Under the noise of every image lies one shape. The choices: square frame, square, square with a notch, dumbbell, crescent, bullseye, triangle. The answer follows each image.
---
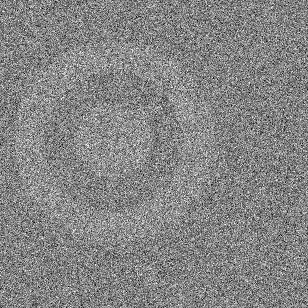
bullseye
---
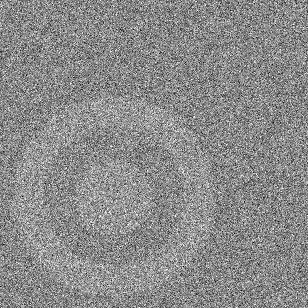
bullseye
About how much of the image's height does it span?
two thirds
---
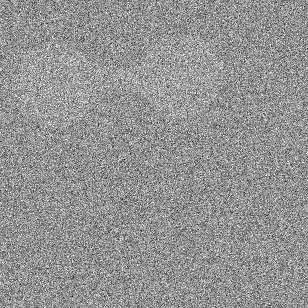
dumbbell
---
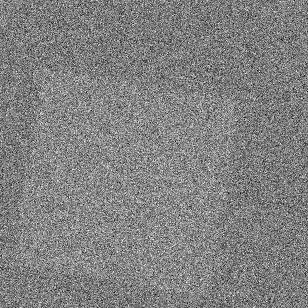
square
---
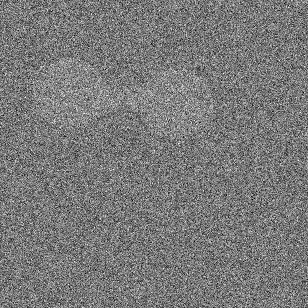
dumbbell
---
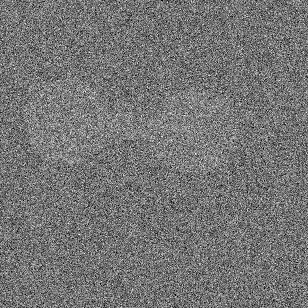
dumbbell
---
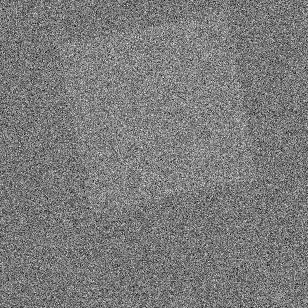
square
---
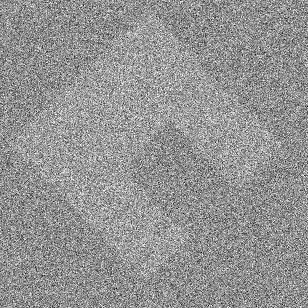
square with a notch
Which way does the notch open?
down and right
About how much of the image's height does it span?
nearly all
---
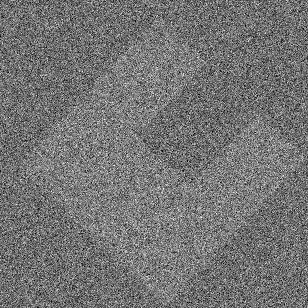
square with a notch
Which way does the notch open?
up and right
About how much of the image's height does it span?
nearly all
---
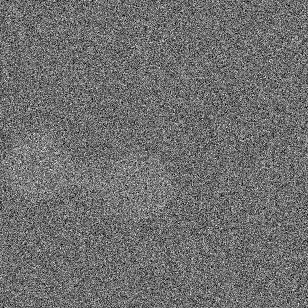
dumbbell
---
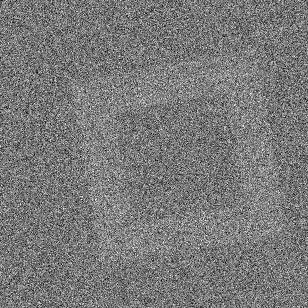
square frame
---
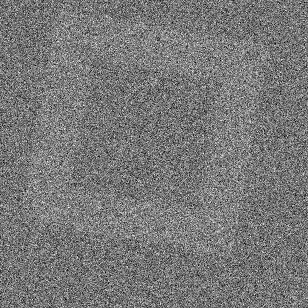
square frame
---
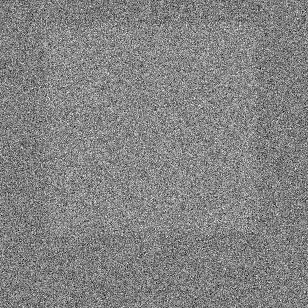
square
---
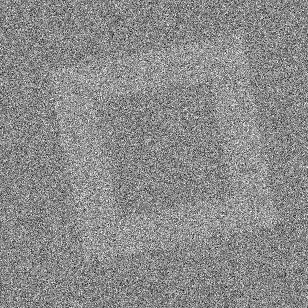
square frame
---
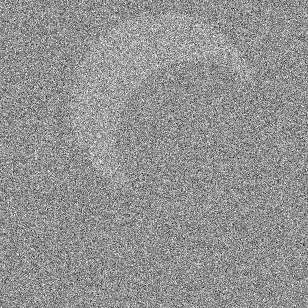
crescent
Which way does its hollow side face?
down and right
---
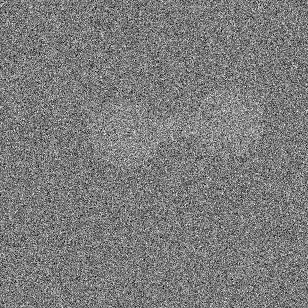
dumbbell
